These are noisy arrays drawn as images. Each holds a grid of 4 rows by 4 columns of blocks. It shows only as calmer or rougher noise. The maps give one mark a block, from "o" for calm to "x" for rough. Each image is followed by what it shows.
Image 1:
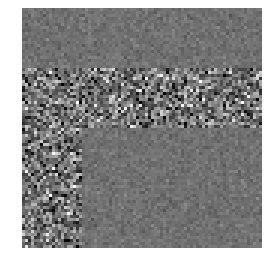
o o o o
x x x x
x o o o
x o o o
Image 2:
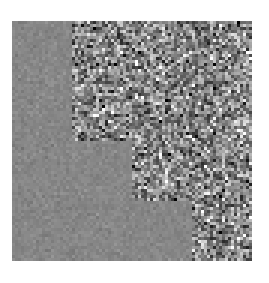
o x x x
o x x x
o o x x
o o o x
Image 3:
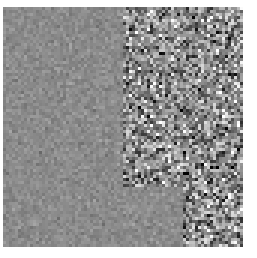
o o x x
o o x x
o o x x
o o o x
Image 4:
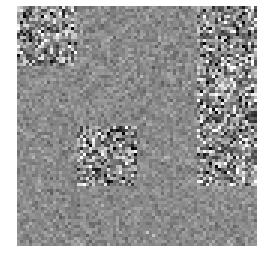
x o o x
o o o x
o x o x
o o o o
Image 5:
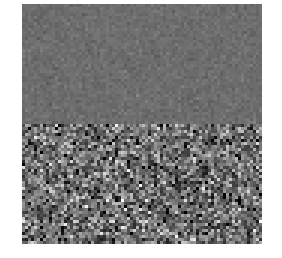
o o o o
o o o o
x x x x
x x x x
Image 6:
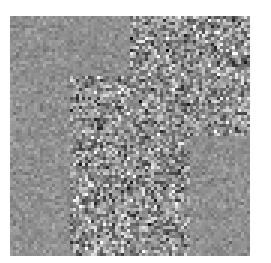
o o x x
o x x x
o x x o
o x x o
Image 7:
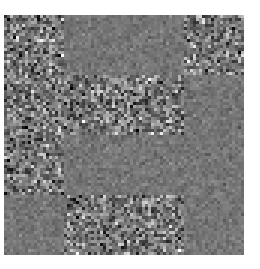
x o o x
x x x o
x o o o
o x x o
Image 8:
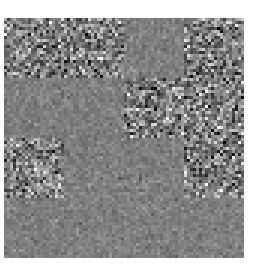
x x o x
o o x x
x o o x
o o o o
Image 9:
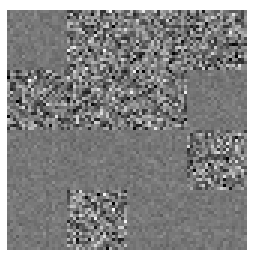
o x x x
x x x o
o o o x
o x o o
